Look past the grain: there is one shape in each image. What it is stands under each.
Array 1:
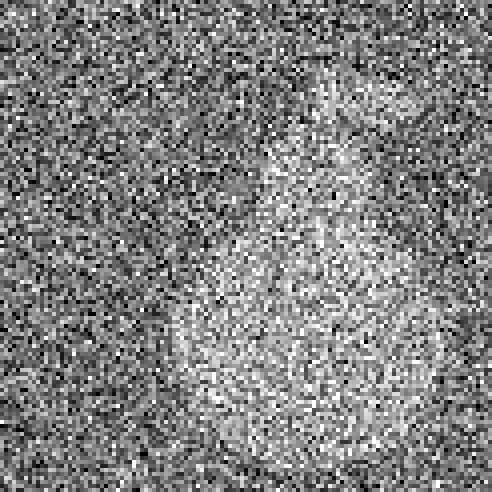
pear
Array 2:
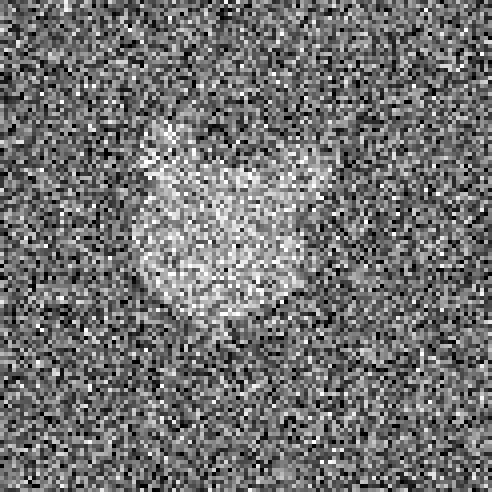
bear's head
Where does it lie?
centre
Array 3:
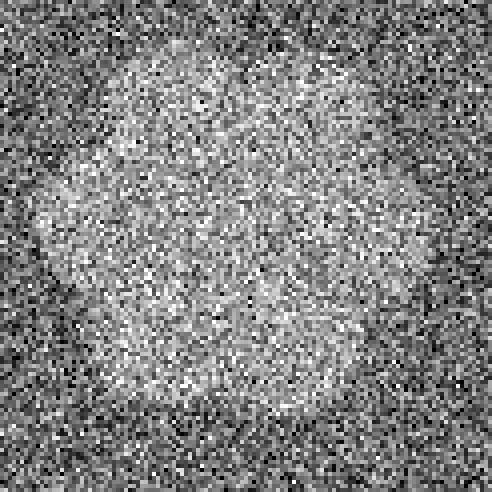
flower
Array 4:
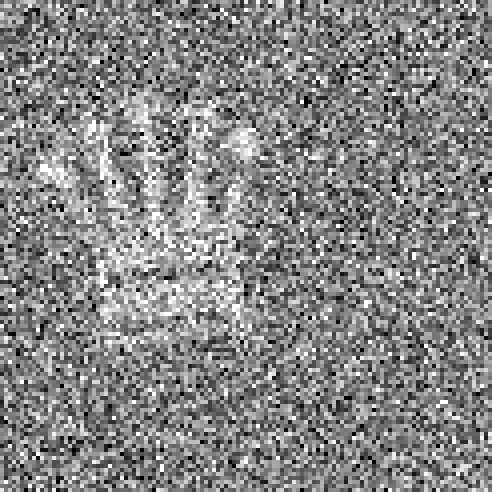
chess queen
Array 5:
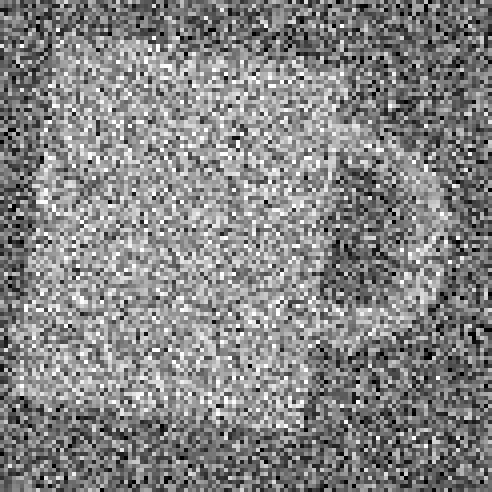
cup
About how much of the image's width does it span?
nearly all
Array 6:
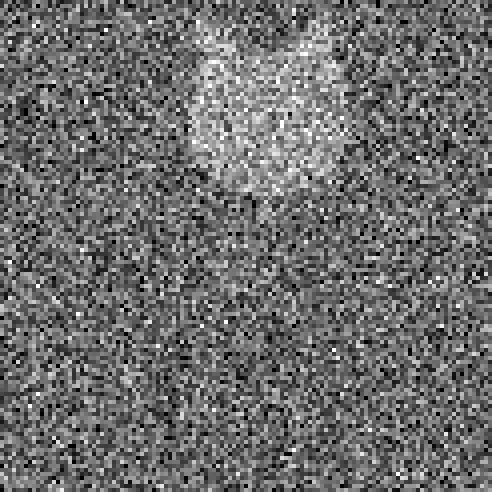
cat's head
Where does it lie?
top middle
